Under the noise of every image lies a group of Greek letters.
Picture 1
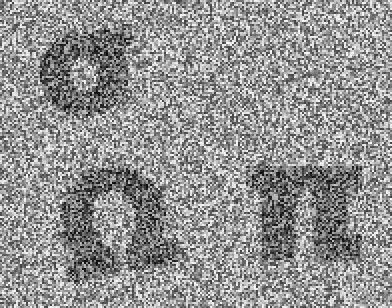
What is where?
top left: dark sigma; bottom left: dark omega; bottom right: dark pi
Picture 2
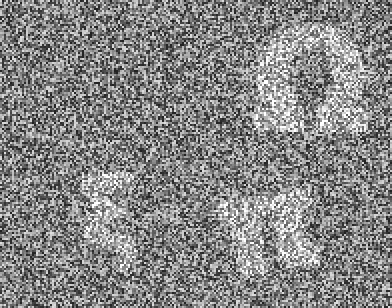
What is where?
top right: light omega; bottom left: light xi; bottom right: light pi
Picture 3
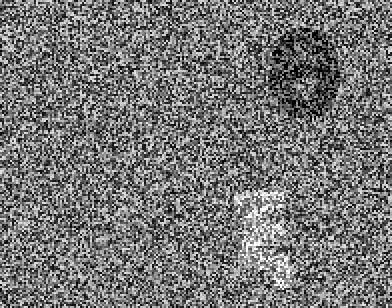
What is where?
top right: dark theta; bottom right: light xi
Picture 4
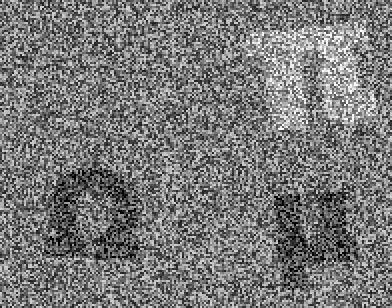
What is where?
top right: light pi; bottom left: dark omega; bottom right: dark mu
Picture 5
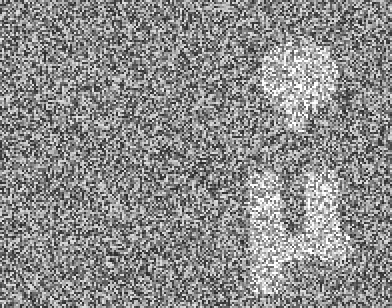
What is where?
top right: light phi; bottom right: light mu
